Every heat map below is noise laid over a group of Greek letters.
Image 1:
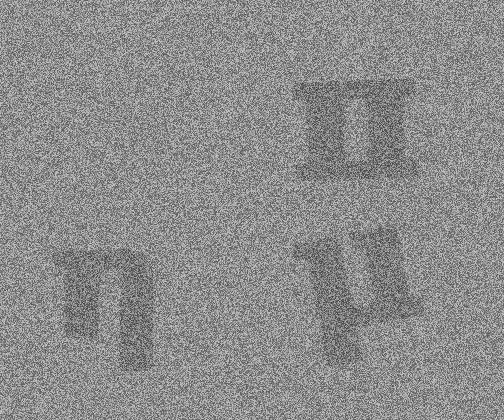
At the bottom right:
mu
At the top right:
pi
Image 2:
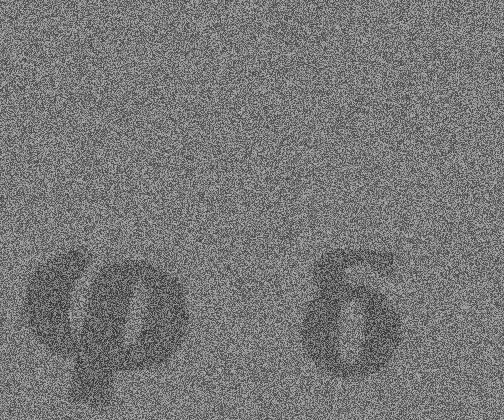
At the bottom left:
phi
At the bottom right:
delta
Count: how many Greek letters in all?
2
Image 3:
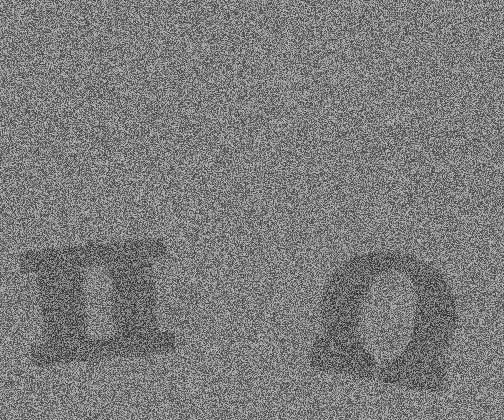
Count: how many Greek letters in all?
2
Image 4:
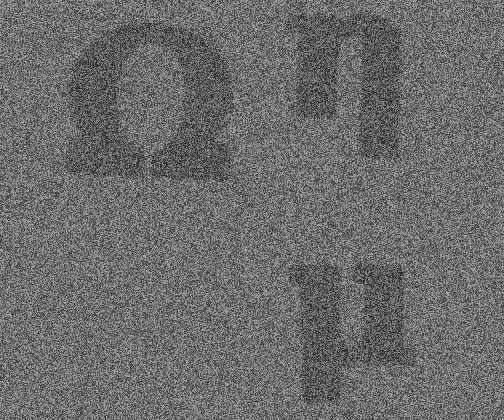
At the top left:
omega
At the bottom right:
mu
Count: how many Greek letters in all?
3
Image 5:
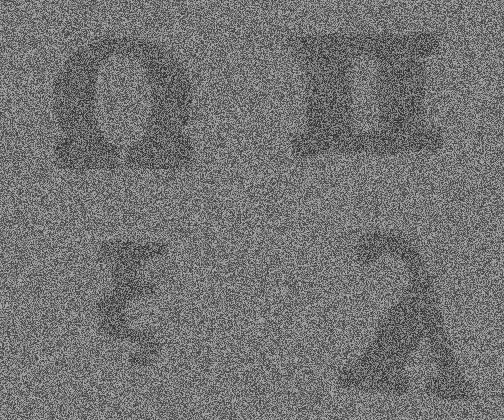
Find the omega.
top left
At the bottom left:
xi
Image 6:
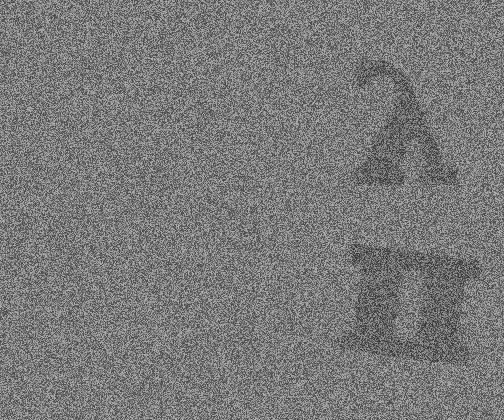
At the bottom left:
nothing
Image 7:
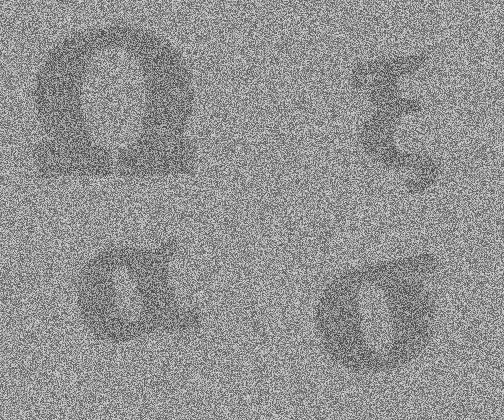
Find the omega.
top left
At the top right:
xi
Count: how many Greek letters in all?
4
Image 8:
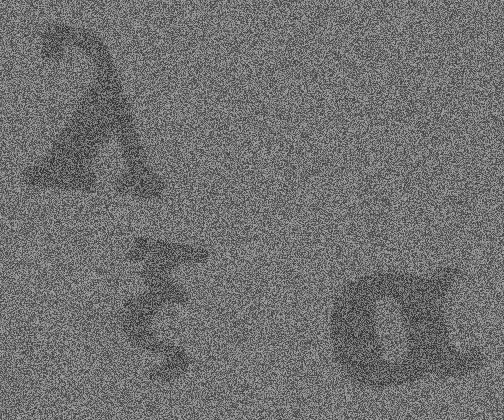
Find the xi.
bottom left
